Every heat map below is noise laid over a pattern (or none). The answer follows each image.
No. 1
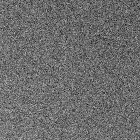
a smooth slope
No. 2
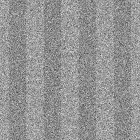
vertical stripes
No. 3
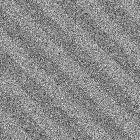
diagonal stripes
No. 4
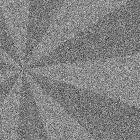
spokes from one point
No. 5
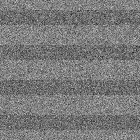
horizontal stripes
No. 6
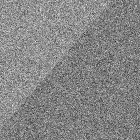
a sharp edge
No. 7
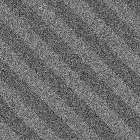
diagonal stripes
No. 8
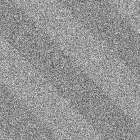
diagonal stripes
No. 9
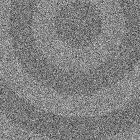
rings round one point
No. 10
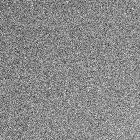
a smooth slope
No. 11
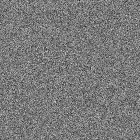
only noise
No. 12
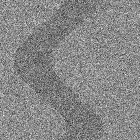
a wavy band
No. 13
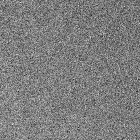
a smooth slope
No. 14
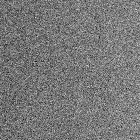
a smooth slope
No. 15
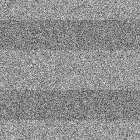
horizontal stripes
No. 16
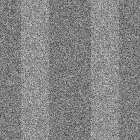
vertical stripes
